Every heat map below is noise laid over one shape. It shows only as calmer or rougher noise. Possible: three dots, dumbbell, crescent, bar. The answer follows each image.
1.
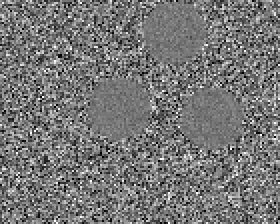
calm three dots
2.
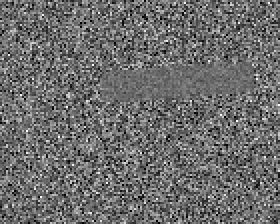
calm bar
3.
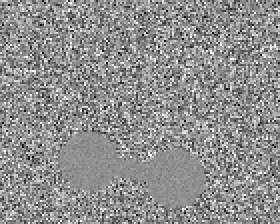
calm dumbbell
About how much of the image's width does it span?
half
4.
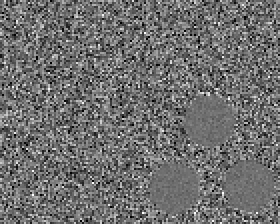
calm three dots
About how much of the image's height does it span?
half
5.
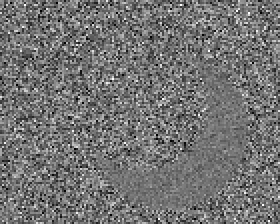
calm crescent
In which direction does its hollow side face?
up and left
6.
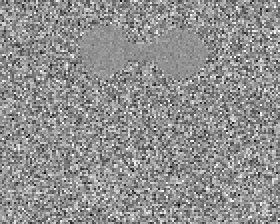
calm dumbbell, top middle
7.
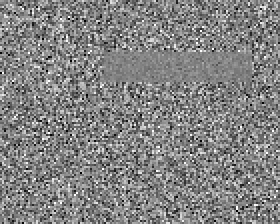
calm bar
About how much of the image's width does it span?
half
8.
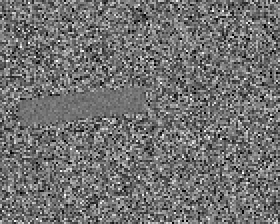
calm bar
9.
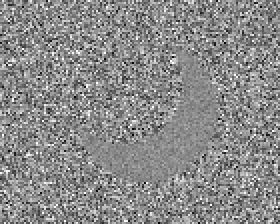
calm crescent
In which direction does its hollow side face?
up and left
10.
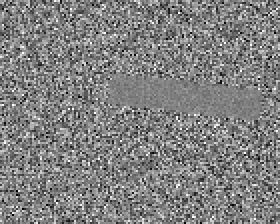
calm bar
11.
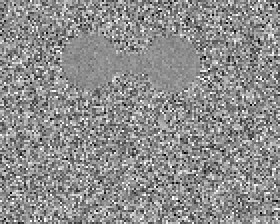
calm dumbbell
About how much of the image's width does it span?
half
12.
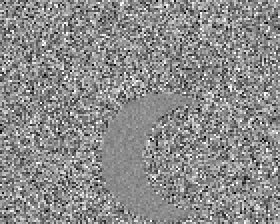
calm crescent
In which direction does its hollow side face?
right
